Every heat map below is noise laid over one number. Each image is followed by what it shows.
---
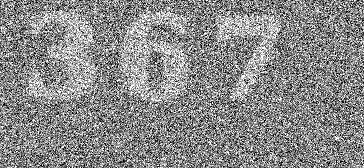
367
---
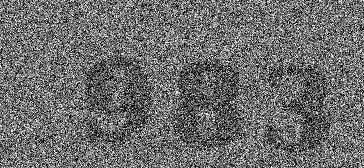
983
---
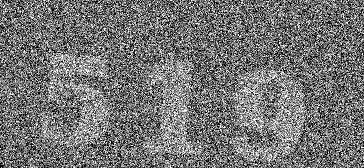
519
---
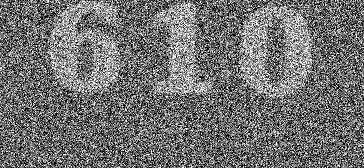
610
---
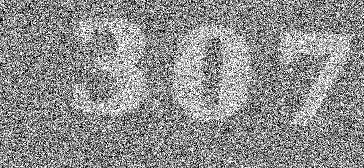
307
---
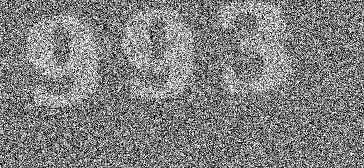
993
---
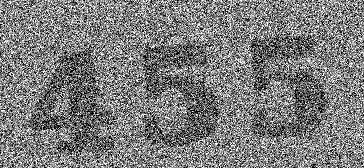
455
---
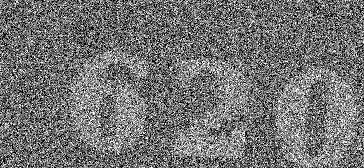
620
